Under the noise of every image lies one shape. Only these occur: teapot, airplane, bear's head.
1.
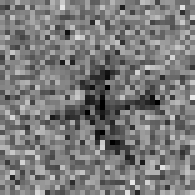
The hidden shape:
airplane
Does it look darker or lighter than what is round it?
darker
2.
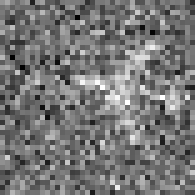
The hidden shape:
airplane
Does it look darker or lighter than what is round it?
lighter
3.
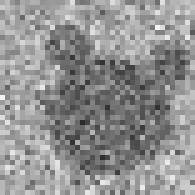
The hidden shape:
bear's head
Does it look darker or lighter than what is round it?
darker
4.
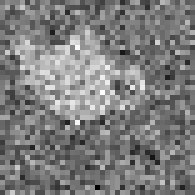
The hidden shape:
teapot
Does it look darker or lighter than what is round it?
lighter
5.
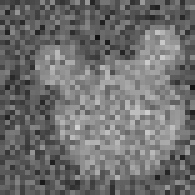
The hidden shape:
bear's head
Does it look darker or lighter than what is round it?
lighter
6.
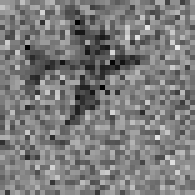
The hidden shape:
airplane
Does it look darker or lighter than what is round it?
darker
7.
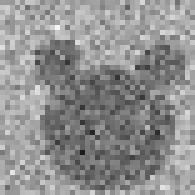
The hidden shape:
bear's head
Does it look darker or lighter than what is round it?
darker
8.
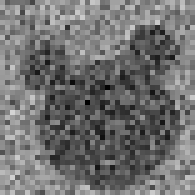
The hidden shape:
bear's head
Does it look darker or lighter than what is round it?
darker
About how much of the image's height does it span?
nearly all
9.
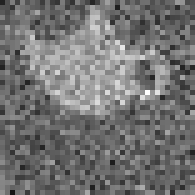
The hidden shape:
teapot
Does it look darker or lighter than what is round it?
lighter
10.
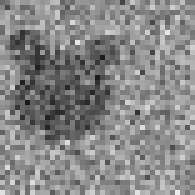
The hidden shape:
bear's head
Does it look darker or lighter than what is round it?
darker
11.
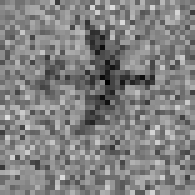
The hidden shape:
airplane
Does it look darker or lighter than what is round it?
darker
